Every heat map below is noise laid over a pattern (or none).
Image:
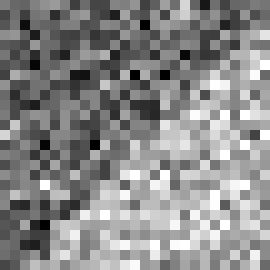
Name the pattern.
a sharp edge
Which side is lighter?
bottom right
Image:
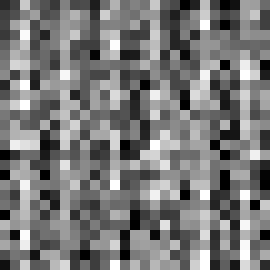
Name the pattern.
vertical stripes
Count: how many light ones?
6
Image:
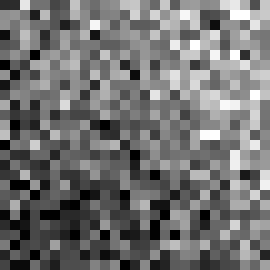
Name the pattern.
a smooth slope
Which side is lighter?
top right
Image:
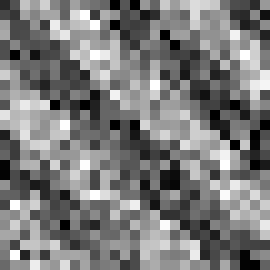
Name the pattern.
diagonal stripes
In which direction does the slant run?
top left to bottom right
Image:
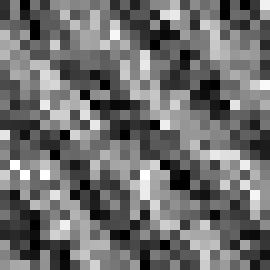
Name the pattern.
diagonal stripes
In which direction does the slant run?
top left to bottom right
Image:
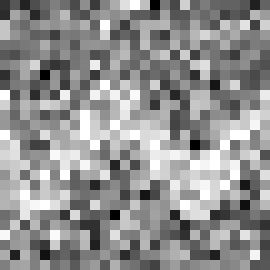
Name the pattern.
a wavy band
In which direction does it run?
left to right
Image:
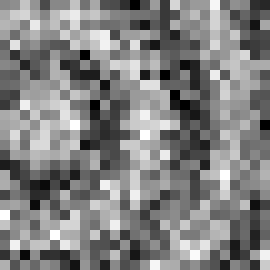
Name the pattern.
rings round one point
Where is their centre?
middle left
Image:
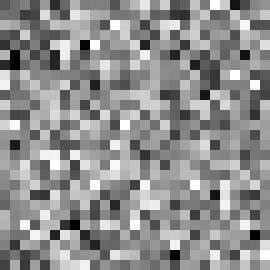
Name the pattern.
only noise
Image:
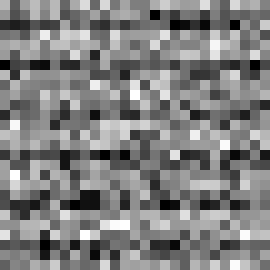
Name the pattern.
horizontal stripes
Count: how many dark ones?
6
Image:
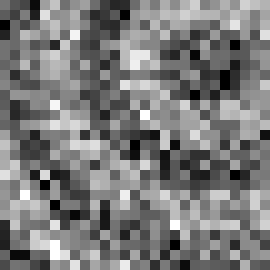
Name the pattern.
rings round one point
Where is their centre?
top right
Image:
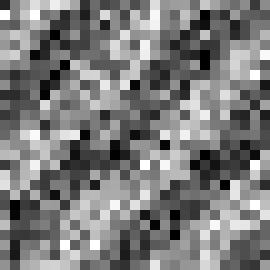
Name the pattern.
diagonal stripes
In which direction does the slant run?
bottom left to top right
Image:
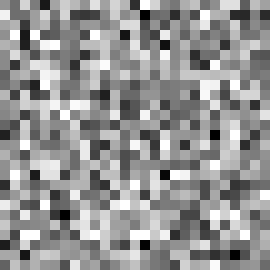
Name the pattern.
only noise
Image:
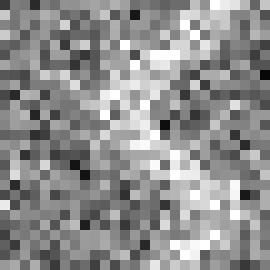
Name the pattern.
a wavy band
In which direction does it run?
top to bottom
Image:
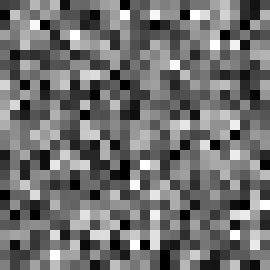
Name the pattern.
only noise
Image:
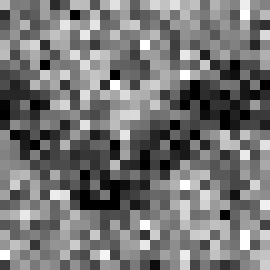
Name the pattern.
a wavy band
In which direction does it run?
left to right
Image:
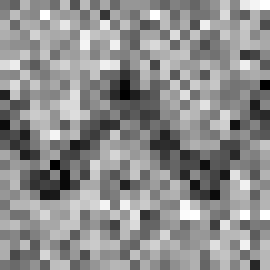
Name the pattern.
a wavy band
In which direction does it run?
left to right
